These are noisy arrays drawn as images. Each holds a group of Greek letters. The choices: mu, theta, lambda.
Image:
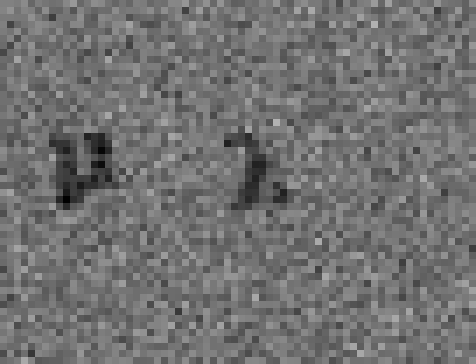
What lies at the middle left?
mu
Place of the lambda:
centre
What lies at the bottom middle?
nothing
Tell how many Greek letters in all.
2
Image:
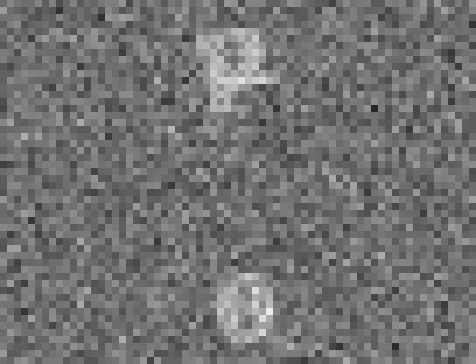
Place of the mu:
top middle
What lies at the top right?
nothing
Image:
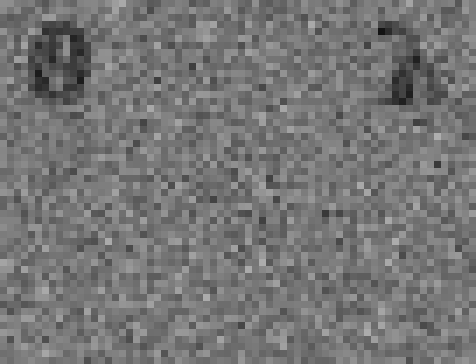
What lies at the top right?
lambda
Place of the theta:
top left
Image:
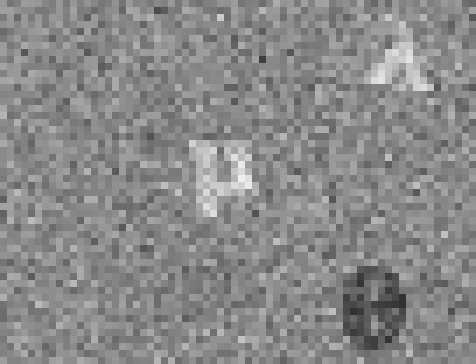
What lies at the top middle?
nothing
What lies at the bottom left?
nothing
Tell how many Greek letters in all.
3
